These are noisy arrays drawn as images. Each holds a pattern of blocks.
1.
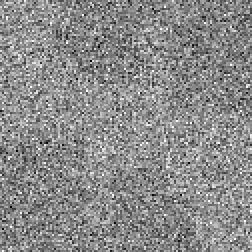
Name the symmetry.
the same after a half turn
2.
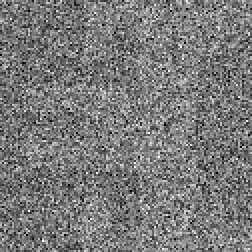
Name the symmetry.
top and bottom mirror each other
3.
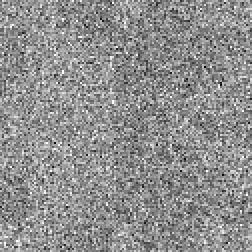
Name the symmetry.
top and bottom mirror each other
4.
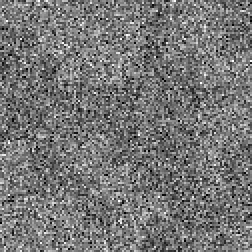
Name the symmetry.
no symmetry
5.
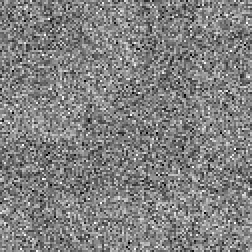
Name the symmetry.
mirrored about the diagonal from the top left
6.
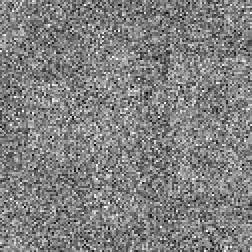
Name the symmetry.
top and bottom mirror each other
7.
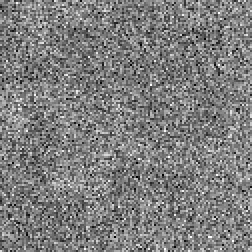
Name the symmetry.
no symmetry
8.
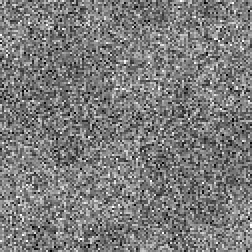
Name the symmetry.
the same after a half turn
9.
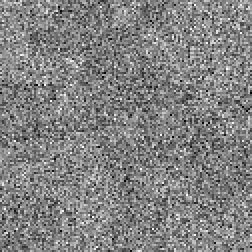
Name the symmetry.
mirrored about the diagonal from the bottom left
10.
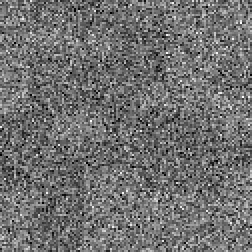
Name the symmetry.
no symmetry
